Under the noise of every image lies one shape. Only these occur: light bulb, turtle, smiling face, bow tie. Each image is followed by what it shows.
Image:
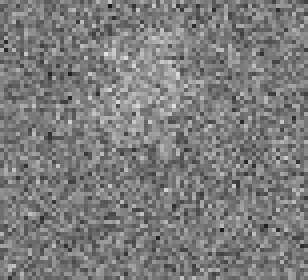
turtle
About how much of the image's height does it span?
half
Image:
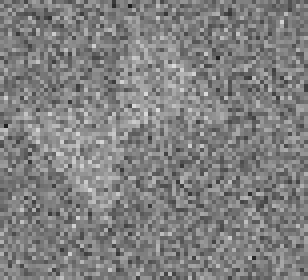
bow tie
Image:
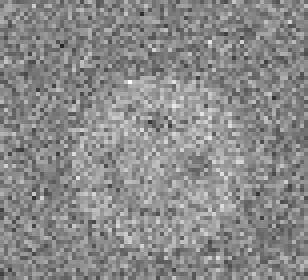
smiling face
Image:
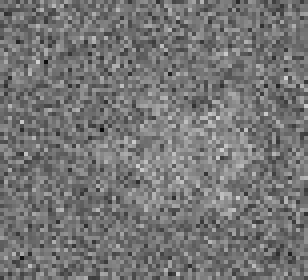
turtle
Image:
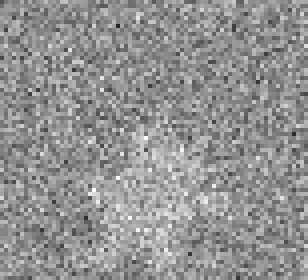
turtle
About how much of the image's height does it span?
half
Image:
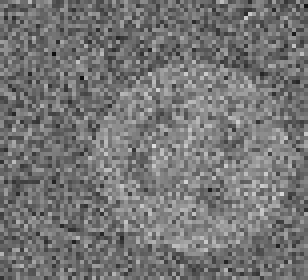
smiling face
